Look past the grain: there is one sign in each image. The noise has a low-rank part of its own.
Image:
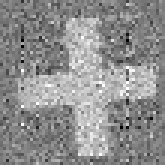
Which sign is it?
plus sign
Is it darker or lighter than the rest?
lighter
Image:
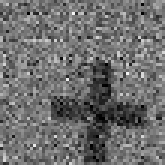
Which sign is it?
plus sign
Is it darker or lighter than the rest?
darker
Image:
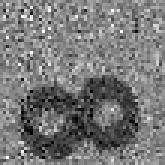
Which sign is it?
infinity sign
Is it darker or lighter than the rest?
darker
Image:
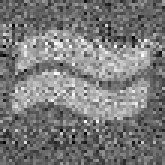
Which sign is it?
approximately sign
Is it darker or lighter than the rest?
lighter
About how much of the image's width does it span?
nearly all
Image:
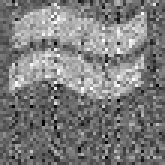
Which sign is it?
approximately sign
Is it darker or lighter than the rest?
lighter
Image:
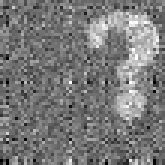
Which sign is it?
question mark
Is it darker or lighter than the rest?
lighter
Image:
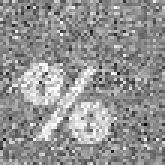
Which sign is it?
percent sign
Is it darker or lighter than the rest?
lighter
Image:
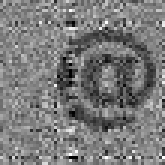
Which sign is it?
at sign
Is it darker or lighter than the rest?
darker
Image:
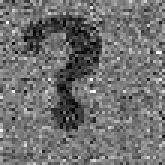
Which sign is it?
question mark
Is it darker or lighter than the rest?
darker
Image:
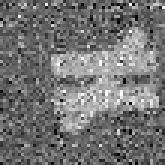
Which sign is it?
not-equal sign
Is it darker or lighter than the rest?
lighter
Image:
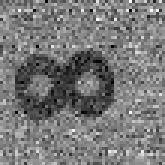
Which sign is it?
infinity sign
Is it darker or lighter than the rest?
darker
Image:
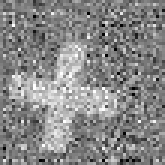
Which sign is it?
plus sign
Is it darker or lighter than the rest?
lighter
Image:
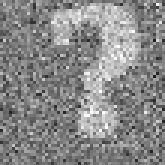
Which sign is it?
question mark
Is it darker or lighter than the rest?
lighter
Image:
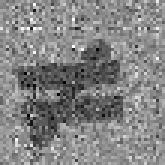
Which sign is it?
not-equal sign
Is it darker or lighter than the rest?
darker
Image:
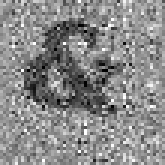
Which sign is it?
ampersand
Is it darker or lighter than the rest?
darker
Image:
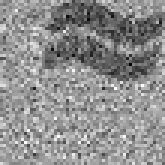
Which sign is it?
approximately sign
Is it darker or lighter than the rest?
darker
